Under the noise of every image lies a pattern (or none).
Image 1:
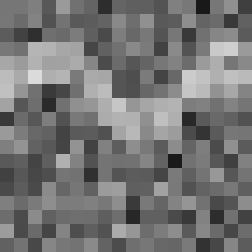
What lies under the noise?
a wavy band
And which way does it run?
left to right
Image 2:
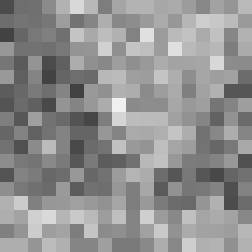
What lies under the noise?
spokes from one point
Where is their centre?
bottom middle
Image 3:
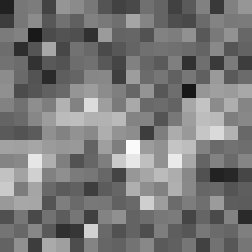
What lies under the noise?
a wavy band
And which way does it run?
left to right
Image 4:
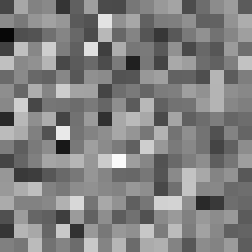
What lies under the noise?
only noise
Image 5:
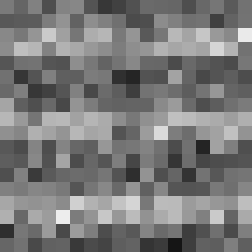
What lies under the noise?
horizontal stripes
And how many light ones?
3
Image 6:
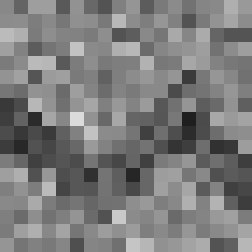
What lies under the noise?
a wavy band
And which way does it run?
left to right
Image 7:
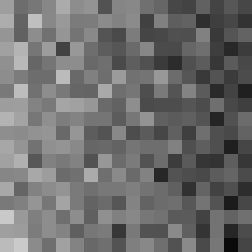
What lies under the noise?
a smooth slope
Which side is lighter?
left
